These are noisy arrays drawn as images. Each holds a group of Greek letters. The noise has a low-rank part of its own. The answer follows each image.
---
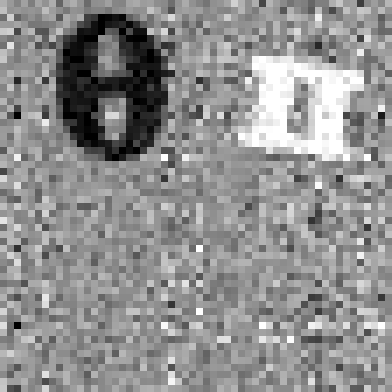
top left: dark theta; top right: light pi
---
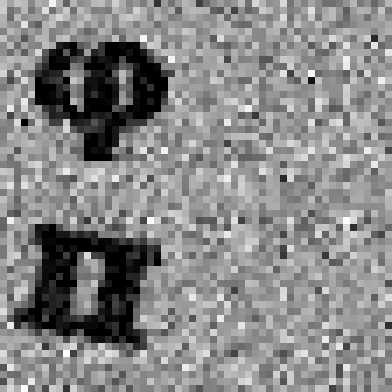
top left: dark phi; bottom left: dark pi
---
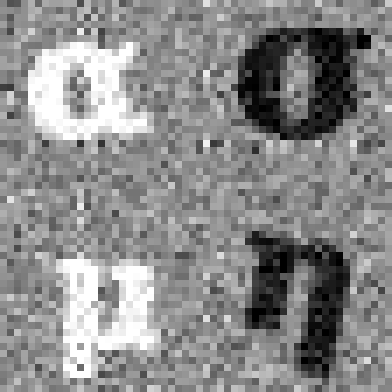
top left: light alpha; top right: dark sigma; bottom left: light mu; bottom right: dark eta
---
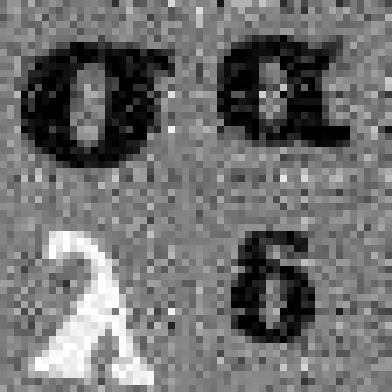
top left: dark sigma; top right: dark alpha; bottom left: light lambda; bottom right: dark delta
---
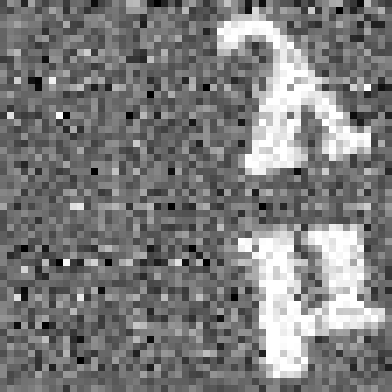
top right: light lambda; bottom right: light mu
